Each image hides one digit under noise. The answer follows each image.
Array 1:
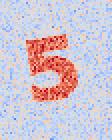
5
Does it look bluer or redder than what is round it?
redder
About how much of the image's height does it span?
half
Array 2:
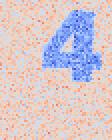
4
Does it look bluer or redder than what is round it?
bluer
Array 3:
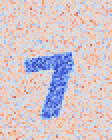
7
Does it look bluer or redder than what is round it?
bluer
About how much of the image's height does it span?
half
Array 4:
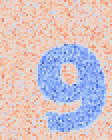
9
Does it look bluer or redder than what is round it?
bluer
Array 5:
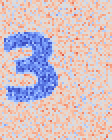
3
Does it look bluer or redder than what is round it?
bluer
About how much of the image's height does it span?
half
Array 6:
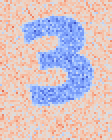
3
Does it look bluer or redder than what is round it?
bluer
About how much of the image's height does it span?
two thirds
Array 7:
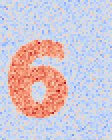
6
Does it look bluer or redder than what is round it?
redder
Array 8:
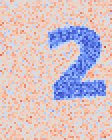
2
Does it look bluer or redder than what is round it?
bluer
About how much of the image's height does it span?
half
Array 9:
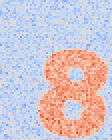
8
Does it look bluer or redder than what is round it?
redder
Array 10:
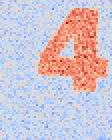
4
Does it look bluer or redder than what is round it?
redder
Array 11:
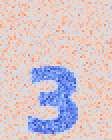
3
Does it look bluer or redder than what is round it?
bluer
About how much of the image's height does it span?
half
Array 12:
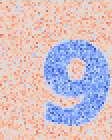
9
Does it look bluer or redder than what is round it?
bluer
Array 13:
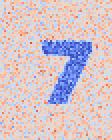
7
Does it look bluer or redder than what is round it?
bluer
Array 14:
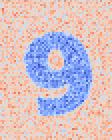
9
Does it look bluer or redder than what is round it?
bluer
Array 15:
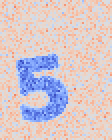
5
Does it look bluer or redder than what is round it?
bluer
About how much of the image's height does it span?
half
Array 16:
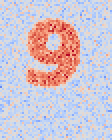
9
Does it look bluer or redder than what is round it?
redder
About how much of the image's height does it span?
half
